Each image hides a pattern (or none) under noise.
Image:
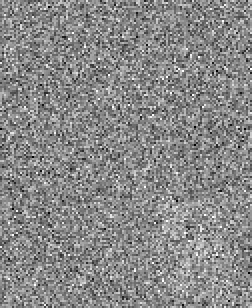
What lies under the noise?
one block
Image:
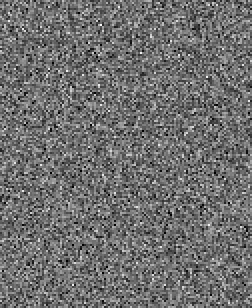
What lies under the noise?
only noise
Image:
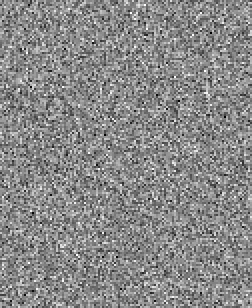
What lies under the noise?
only noise
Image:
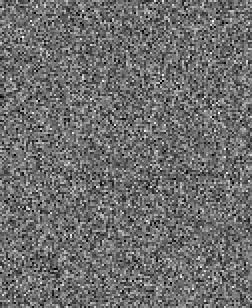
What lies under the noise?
only noise
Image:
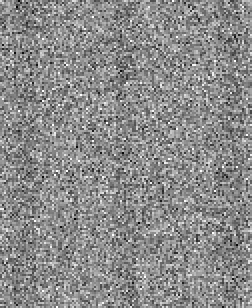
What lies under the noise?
bands of columns
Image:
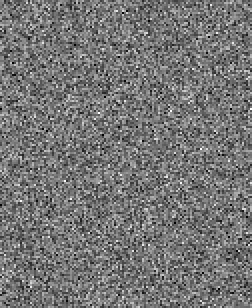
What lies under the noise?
only noise
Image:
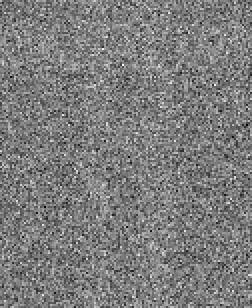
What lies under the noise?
bands of rows crossing bands of columns
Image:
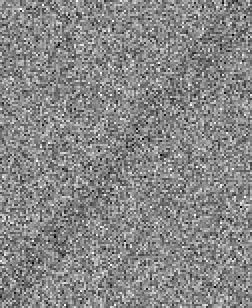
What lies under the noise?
a diagonal band
